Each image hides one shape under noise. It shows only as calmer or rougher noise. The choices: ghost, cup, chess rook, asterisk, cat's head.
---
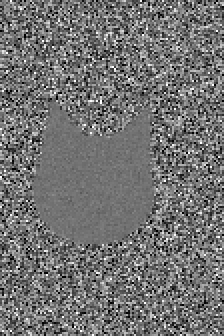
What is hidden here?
calm cat's head
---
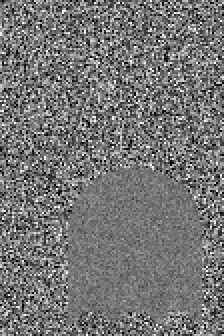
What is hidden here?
calm ghost
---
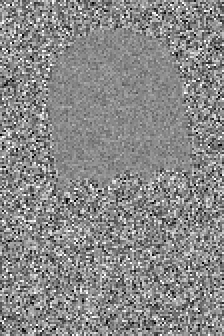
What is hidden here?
calm ghost
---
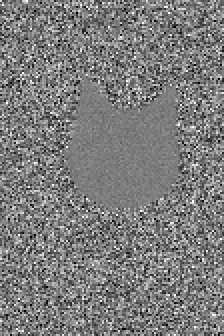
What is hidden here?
calm cat's head
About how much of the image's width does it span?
half
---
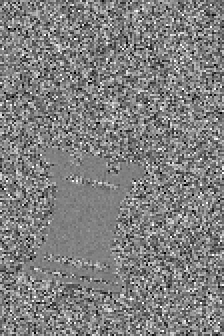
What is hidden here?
calm chess rook
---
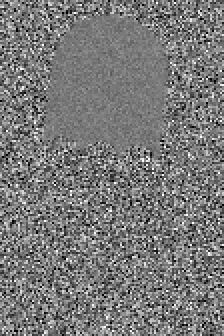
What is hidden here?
calm ghost
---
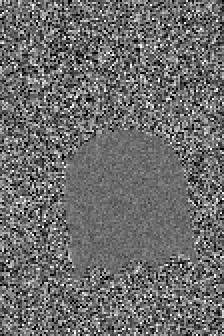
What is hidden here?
calm ghost
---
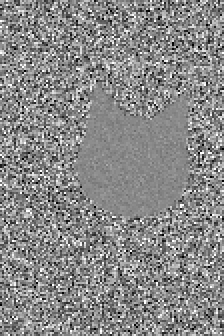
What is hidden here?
calm cat's head
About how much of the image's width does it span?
half
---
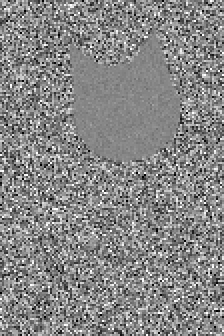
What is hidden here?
calm cat's head
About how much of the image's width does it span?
half
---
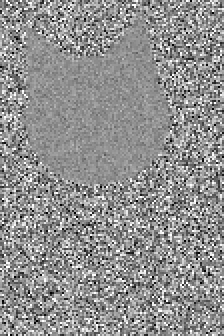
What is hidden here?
calm cat's head
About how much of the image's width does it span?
two thirds
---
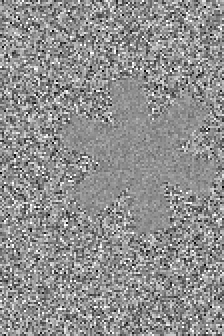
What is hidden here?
calm asterisk
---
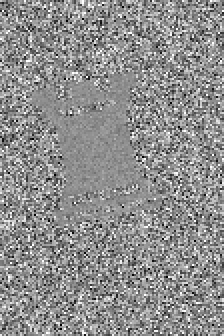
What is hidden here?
calm chess rook
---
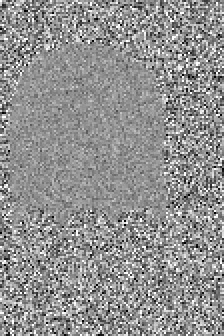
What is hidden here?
calm ghost
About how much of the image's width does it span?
two thirds
